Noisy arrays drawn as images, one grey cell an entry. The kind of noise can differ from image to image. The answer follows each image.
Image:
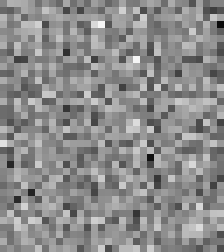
low rank plus noise
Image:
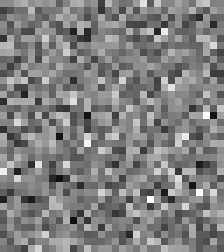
independent entries
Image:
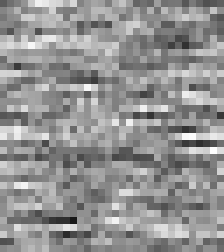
streaked along the rows
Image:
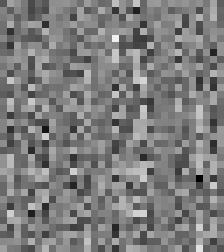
columns of uneven size
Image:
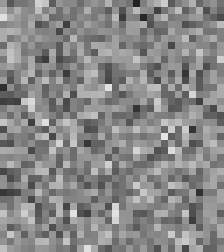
low rank plus noise
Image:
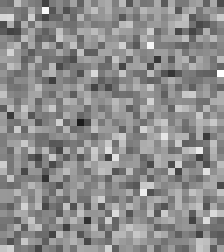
independent entries
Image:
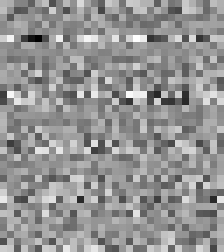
rows of uneven size
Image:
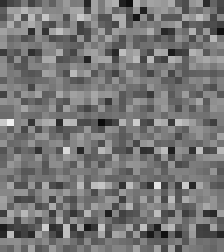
rows of uneven size
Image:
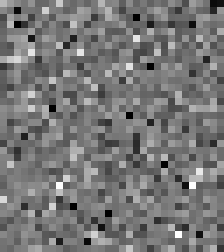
heavy tails
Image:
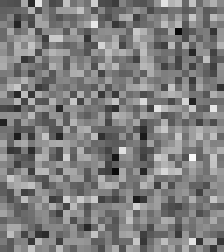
low rank plus noise
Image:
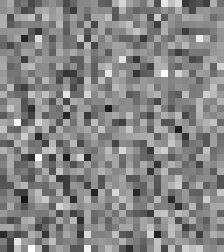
low rank plus noise
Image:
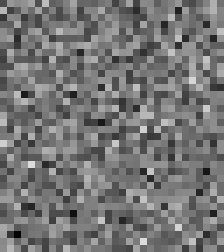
independent entries
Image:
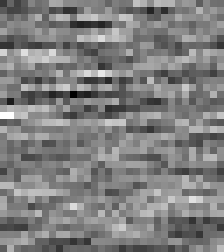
streaked along the rows
